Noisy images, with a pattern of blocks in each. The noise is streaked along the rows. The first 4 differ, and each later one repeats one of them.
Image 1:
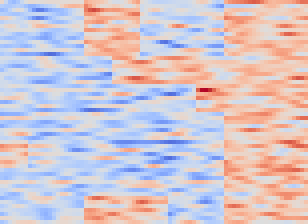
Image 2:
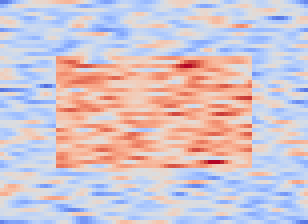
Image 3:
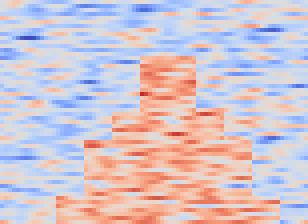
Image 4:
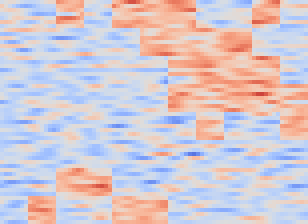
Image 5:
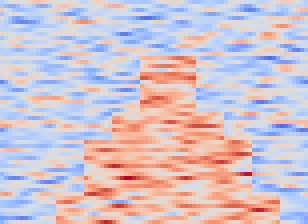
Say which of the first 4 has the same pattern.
3
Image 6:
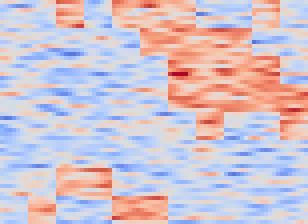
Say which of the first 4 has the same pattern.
4
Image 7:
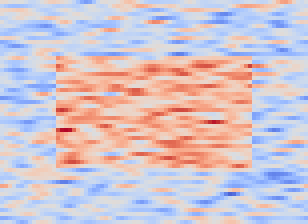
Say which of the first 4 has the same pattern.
2
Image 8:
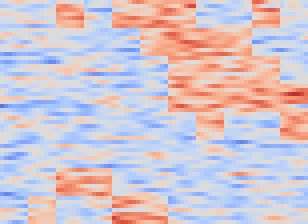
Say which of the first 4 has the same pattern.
4
